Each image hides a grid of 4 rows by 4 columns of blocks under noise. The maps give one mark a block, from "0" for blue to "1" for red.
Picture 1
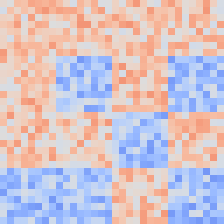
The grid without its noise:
1 1 1 1
1 0 1 0
1 1 0 1
0 0 1 0
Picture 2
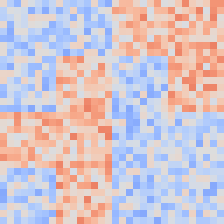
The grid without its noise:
0 0 1 1
0 1 0 1
1 1 0 0
0 1 0 0
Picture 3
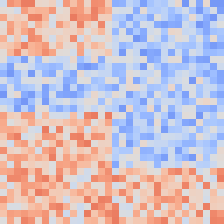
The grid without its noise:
1 1 0 0
0 0 0 0
1 1 0 0
1 1 1 1
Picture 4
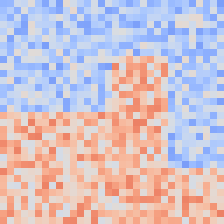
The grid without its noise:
0 0 0 0
0 0 1 0
1 1 1 0
1 1 1 1
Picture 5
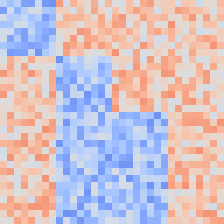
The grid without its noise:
0 1 1 1
1 0 1 1
1 0 0 1
1 0 0 1
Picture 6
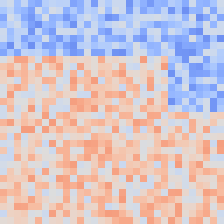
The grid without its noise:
0 0 0 0
1 1 1 0
1 1 1 1
1 1 1 1
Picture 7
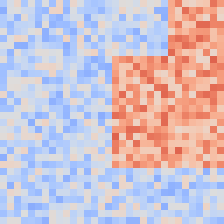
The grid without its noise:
0 0 0 1
0 0 1 1
0 0 1 1
0 0 0 0
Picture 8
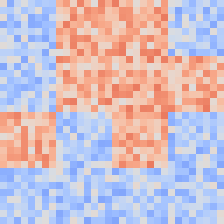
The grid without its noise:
0 1 1 0
0 1 1 1
1 0 1 0
0 0 0 0
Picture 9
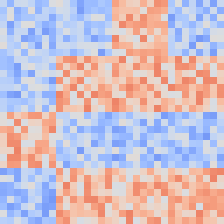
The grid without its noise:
0 0 1 0
0 1 1 1
1 0 0 0
0 1 1 1
